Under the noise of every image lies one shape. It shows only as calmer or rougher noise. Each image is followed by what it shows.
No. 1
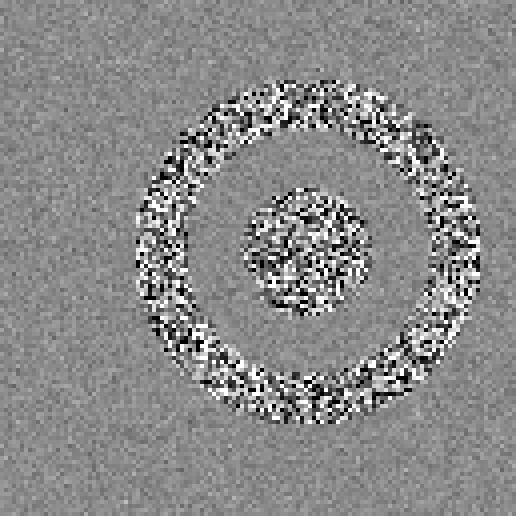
bullseye
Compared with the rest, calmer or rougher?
rougher
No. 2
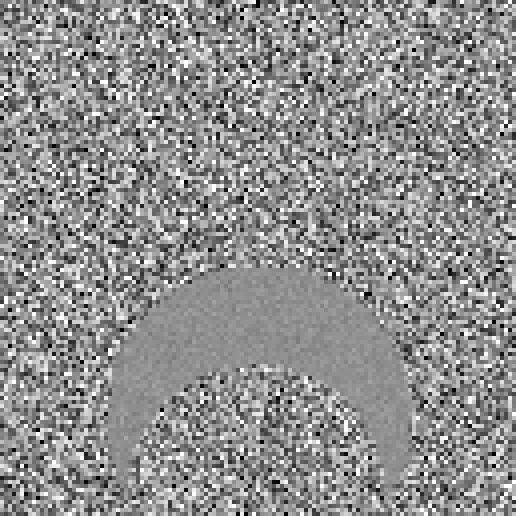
crescent
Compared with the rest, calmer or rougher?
calmer
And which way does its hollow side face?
down
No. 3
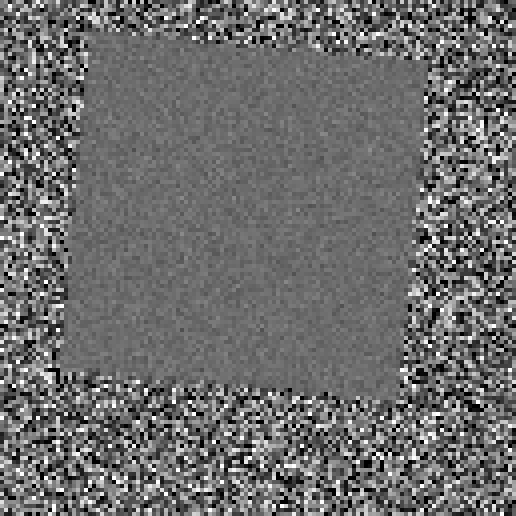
square
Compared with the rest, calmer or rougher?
calmer
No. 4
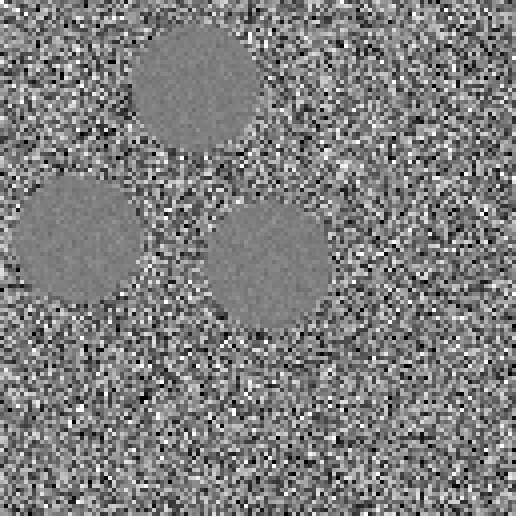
three dots
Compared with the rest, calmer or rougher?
calmer
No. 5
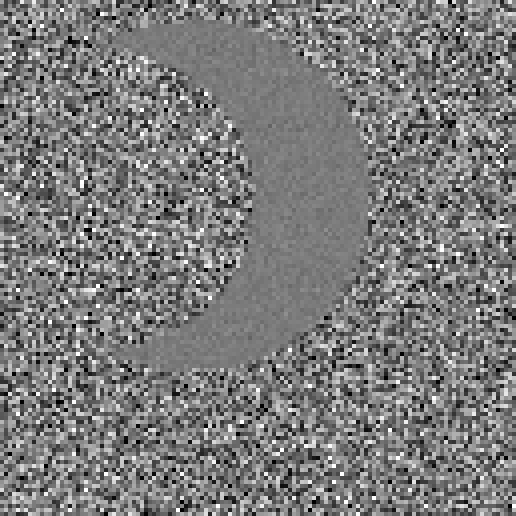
crescent
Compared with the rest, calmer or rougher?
calmer
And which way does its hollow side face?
left
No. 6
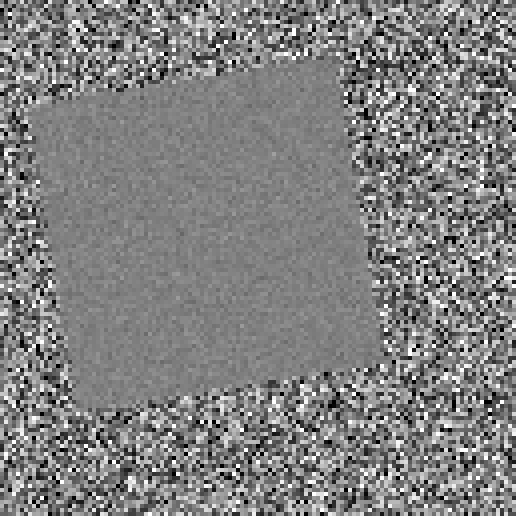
square
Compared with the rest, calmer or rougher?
calmer
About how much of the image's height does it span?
two thirds
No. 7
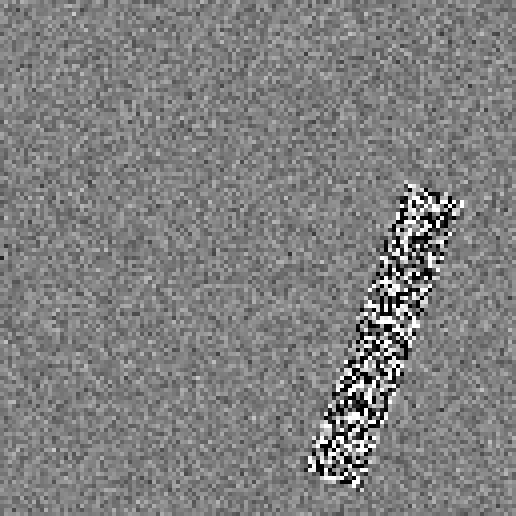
bar
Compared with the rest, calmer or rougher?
rougher
